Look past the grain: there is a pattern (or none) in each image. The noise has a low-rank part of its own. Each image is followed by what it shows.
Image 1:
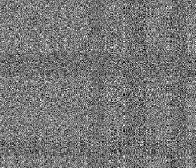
bands of rows crossing bands of columns
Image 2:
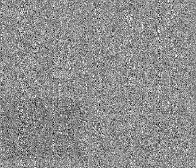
one block
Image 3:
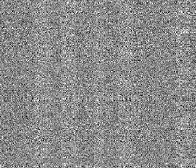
bands of columns
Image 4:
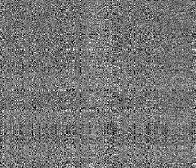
bands of rows crossing bands of columns
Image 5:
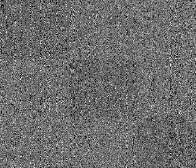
blocks along the diagonal
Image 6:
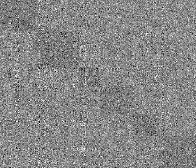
blocks along the diagonal
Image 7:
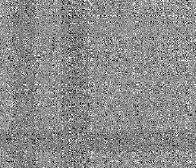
bands of rows crossing bands of columns
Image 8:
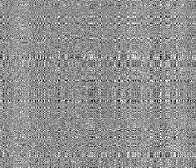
bands of columns
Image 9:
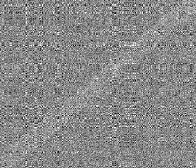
a diagonal band
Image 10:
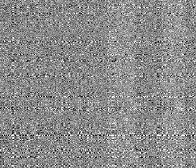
bands of columns
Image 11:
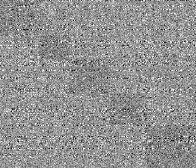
blocks along the diagonal
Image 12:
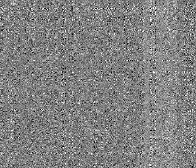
one band of columns
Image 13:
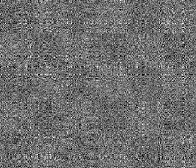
a checkerboard
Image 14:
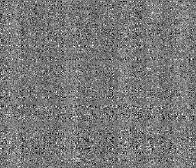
bands of columns
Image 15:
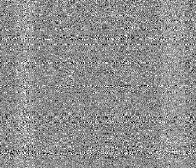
bands of columns
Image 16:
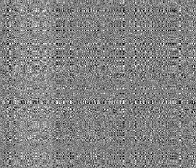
one band of columns
